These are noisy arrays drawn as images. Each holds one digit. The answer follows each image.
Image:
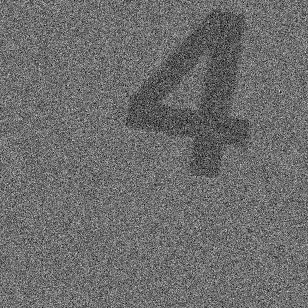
4
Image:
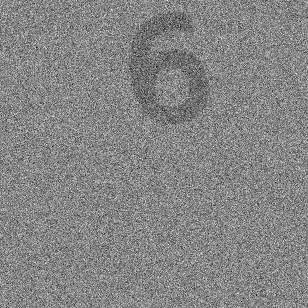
6
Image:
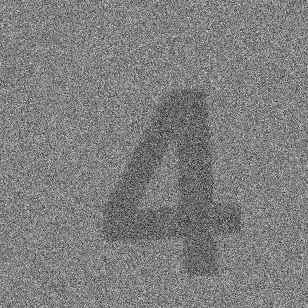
4
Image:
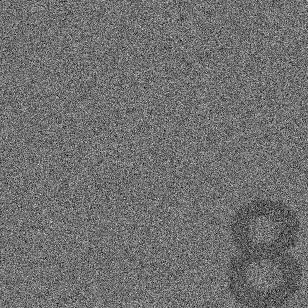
8
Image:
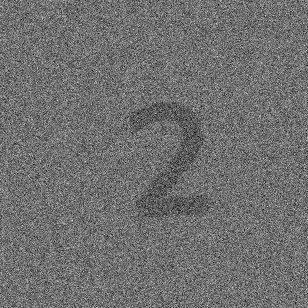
2
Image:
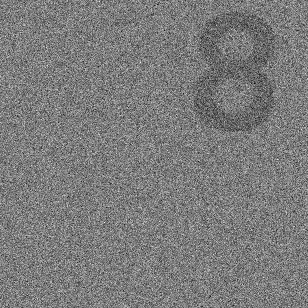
8
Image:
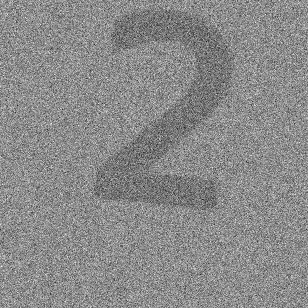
2
